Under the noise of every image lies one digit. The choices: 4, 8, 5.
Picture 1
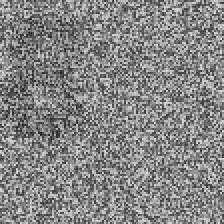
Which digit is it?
8
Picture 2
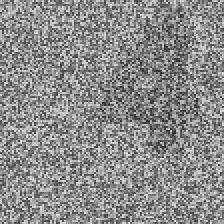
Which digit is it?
4
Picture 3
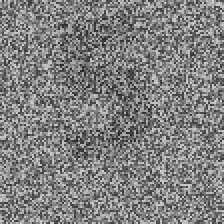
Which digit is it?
5
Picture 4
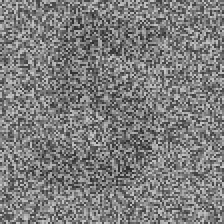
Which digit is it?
5
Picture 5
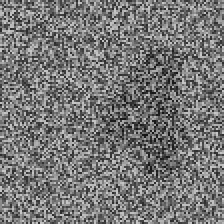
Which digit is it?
4
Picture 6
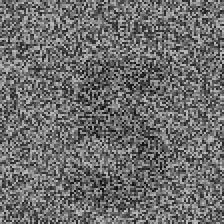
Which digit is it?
5
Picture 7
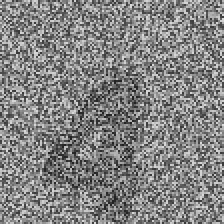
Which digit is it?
4
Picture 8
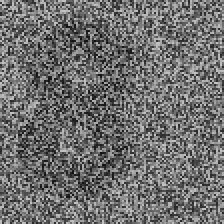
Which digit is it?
8
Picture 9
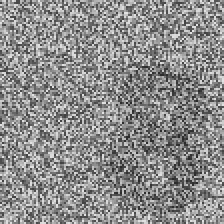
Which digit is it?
8
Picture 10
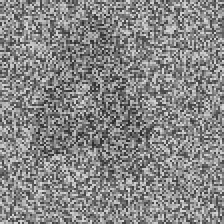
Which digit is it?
4
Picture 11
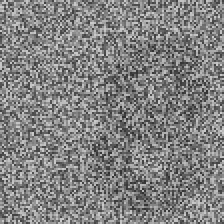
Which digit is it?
8
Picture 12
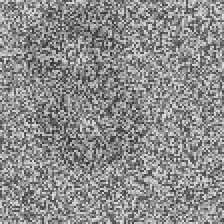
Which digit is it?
8
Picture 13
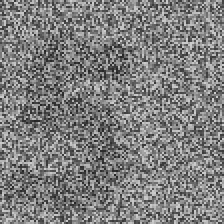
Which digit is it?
5
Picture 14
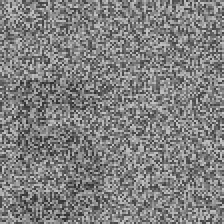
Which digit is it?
5
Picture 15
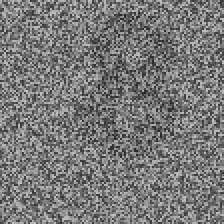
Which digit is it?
8
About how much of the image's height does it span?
two thirds
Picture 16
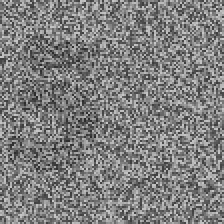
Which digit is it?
5
